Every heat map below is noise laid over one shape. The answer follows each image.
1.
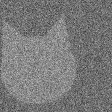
cat's head
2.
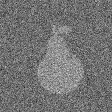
pear
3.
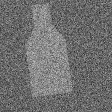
bottle
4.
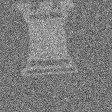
chess rook
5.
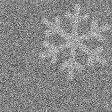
snowflake
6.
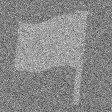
flag
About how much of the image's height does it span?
nearly all
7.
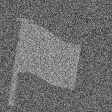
flag
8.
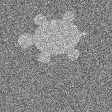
turtle
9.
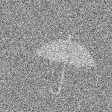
umbrella
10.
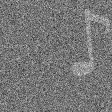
musical note
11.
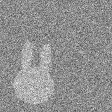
rabbit's head
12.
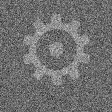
gear
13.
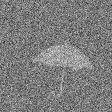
umbrella
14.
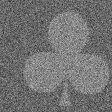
club
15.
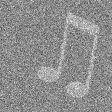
pair of musical notes
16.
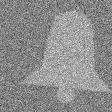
bell
